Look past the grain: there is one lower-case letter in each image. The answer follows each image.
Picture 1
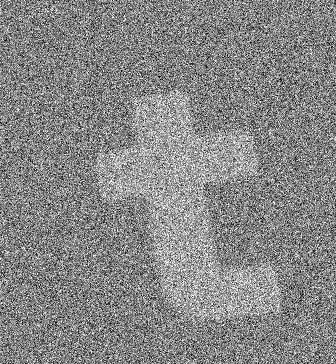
t
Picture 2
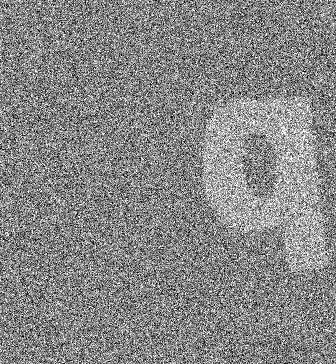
q
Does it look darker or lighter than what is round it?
lighter
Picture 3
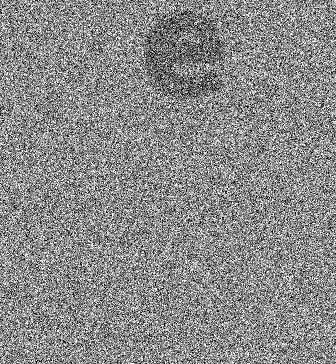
e
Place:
top middle
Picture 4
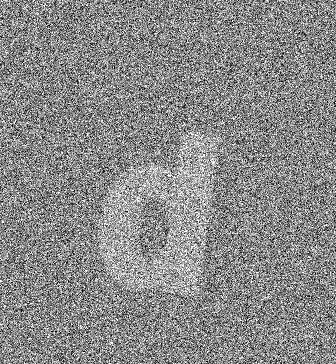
d
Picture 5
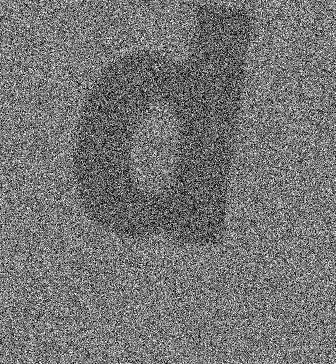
d
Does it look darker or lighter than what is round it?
darker
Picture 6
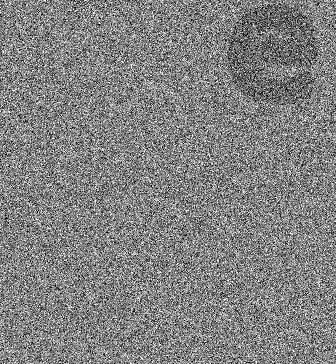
e
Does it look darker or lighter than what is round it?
darker
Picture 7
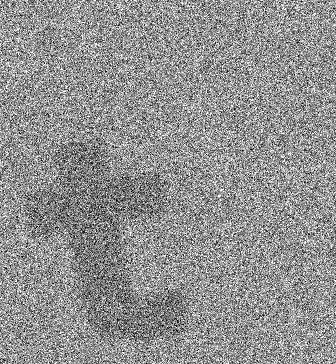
t
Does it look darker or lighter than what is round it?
darker
